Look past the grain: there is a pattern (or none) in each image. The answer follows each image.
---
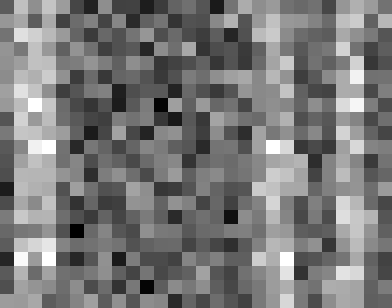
bands of columns
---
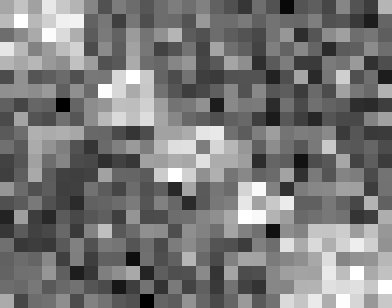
blocks along the diagonal
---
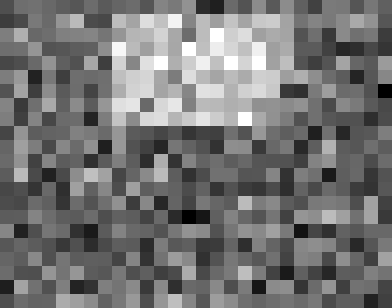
one block
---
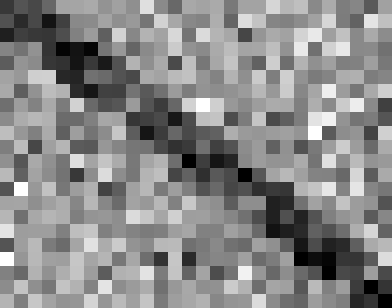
a diagonal band
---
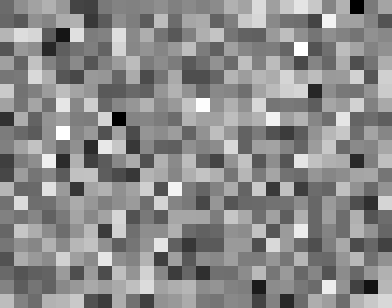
only noise
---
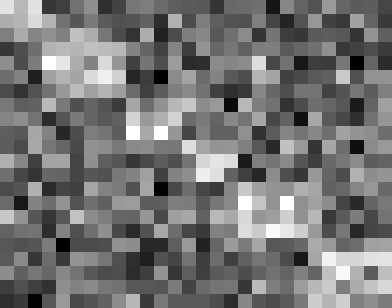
blocks along the diagonal
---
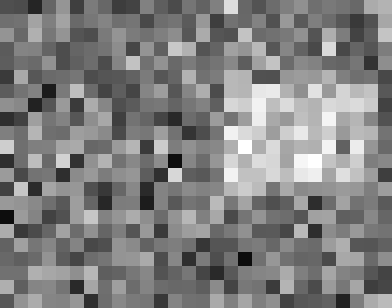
one block
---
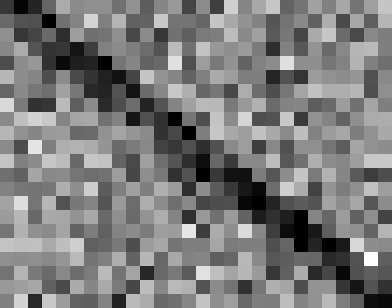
a diagonal band
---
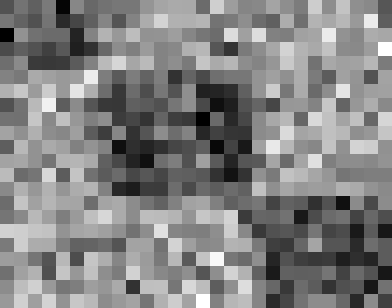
blocks along the diagonal
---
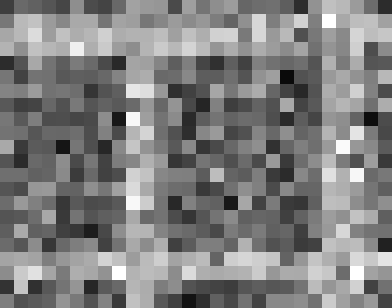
bands of rows crossing bands of columns
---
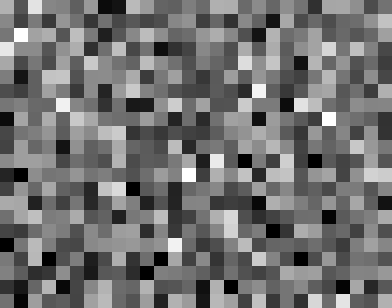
only noise
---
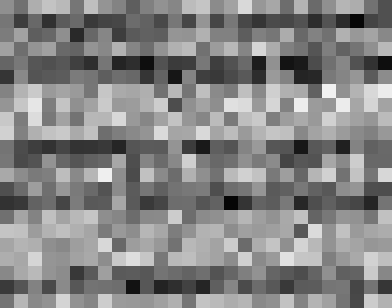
bands of rows
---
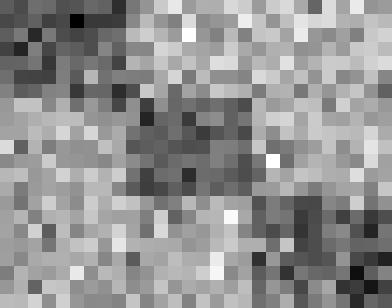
blocks along the diagonal
